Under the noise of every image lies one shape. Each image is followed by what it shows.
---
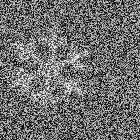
snowflake
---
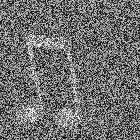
pair of musical notes
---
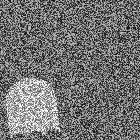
ghost
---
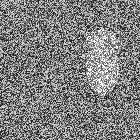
footprint
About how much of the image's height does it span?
half
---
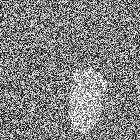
footprint
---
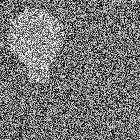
light bulb
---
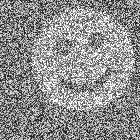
smiling face
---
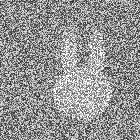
rabbit's head
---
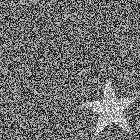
star
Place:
bottom right
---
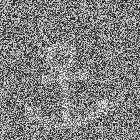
anchor
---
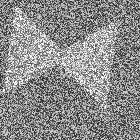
bow tie
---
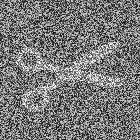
pair of scissors
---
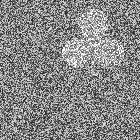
club
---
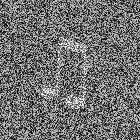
pair of musical notes
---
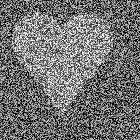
heart
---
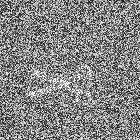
pair of scissors
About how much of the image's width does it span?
half
